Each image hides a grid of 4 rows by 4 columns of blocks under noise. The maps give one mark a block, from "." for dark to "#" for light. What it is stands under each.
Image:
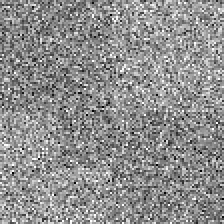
..##
..##
#...
##..
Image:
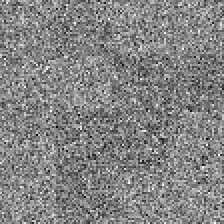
#.##
##..
#..#
#.##
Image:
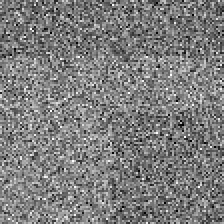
....
####
##..
##..
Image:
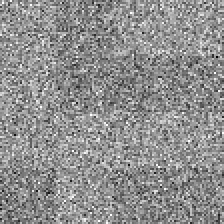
#.##
#...
####
.#..
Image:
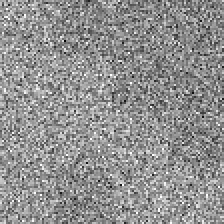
#...
##..
###.
#.##
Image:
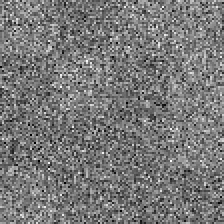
#.##
.#.#
...#
#...
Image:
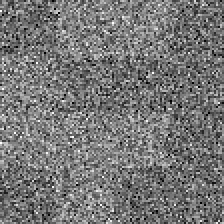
.##.
#...
###.
.#..
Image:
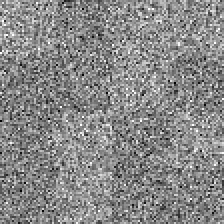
#.##
..#.
.#.#
.#..
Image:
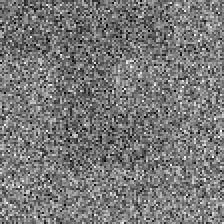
...#
#.##
#..#
####
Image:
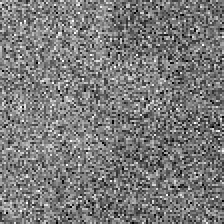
##..
###.
##..
#...
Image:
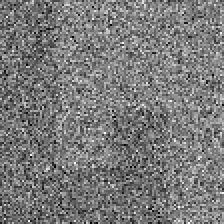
.###
.###
.#.#
...#
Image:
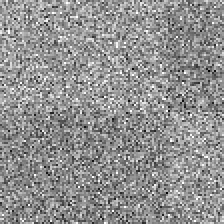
###.
###.
...#
...#
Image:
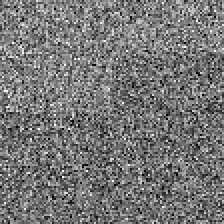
####
##..
....
....
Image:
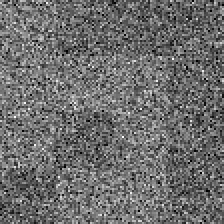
#...
###.
#.#.
.##.
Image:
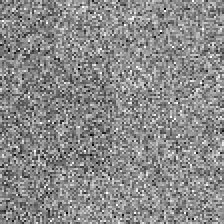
.###
..##
..##
.###
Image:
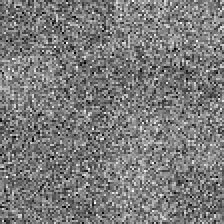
..##
#...
..##
..#.
